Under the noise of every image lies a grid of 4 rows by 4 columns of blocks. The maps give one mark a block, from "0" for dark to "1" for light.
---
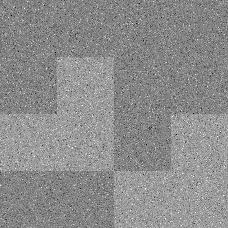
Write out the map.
0000
0100
1101
0011
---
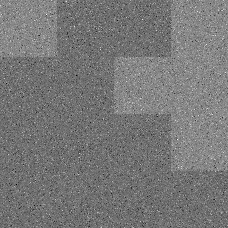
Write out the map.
1001
0011
0001
0000
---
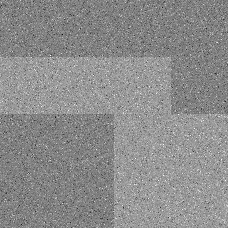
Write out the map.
0000
1110
0011
0011
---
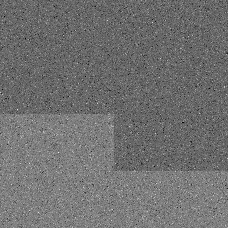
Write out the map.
0000
0000
1100
1111
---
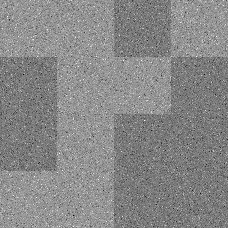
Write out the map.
1101
0110
0100
1100
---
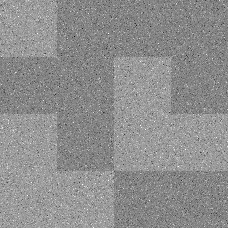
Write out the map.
1000
0010
1011
1100
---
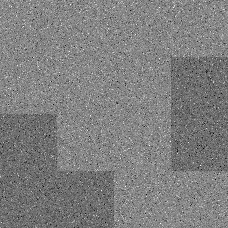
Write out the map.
1111
1110
0110
0011
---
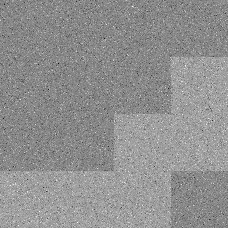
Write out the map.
0000
0001
0011
1110
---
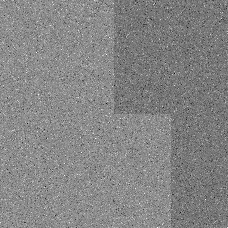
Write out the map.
1100
1100
1110
1110
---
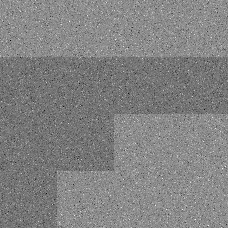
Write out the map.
1111
0000
0011
0111
